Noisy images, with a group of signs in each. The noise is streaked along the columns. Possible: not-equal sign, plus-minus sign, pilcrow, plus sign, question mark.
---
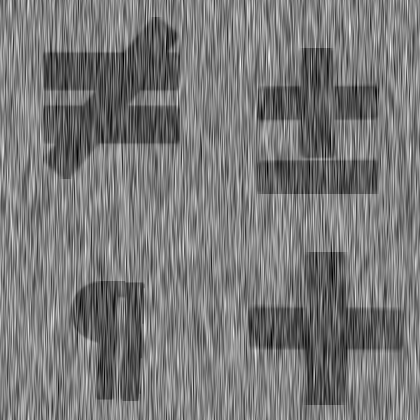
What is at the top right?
plus-minus sign
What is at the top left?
not-equal sign
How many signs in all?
4
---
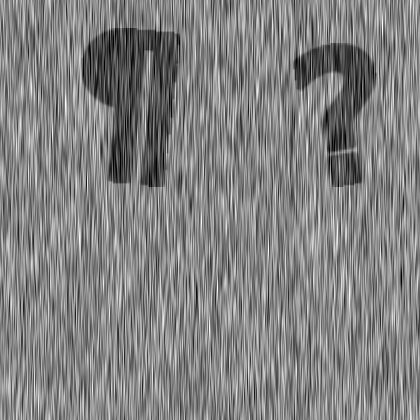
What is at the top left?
pilcrow
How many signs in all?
2
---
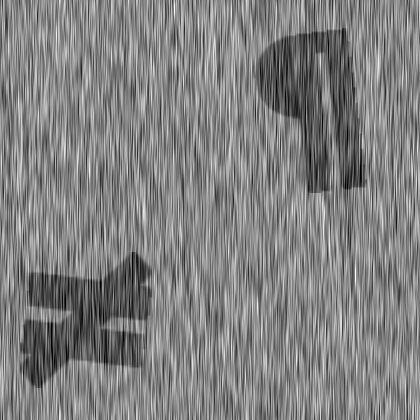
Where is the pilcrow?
top right
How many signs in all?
2
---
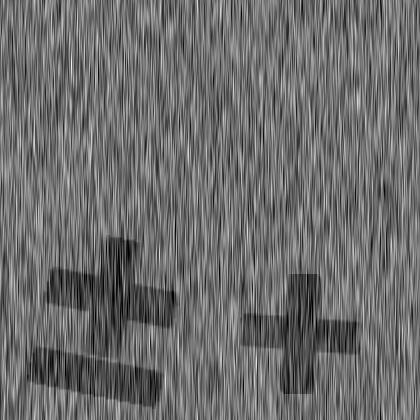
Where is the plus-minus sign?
bottom left
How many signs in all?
2
